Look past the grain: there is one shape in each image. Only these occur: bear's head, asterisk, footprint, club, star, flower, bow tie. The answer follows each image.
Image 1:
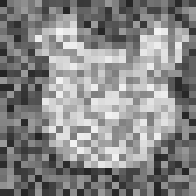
light bear's head
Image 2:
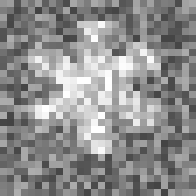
light asterisk
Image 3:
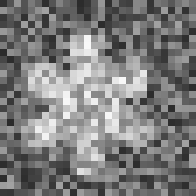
light asterisk
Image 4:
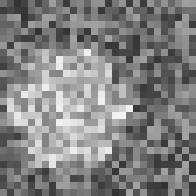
light flower
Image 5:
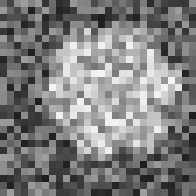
light flower
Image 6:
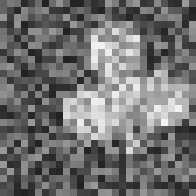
light club
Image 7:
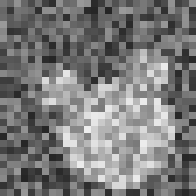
light bear's head
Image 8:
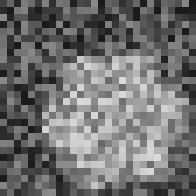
light flower
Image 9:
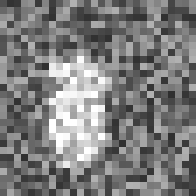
light footprint
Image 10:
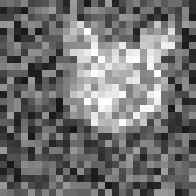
light bear's head
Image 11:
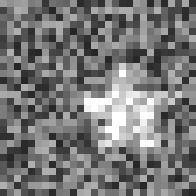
light star
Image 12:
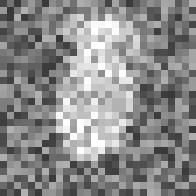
light footprint
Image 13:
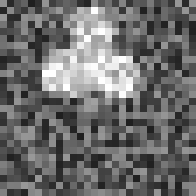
light club
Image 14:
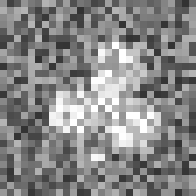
light club
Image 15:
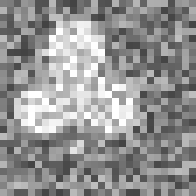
light club
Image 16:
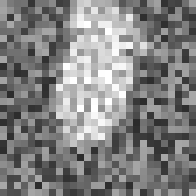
light footprint
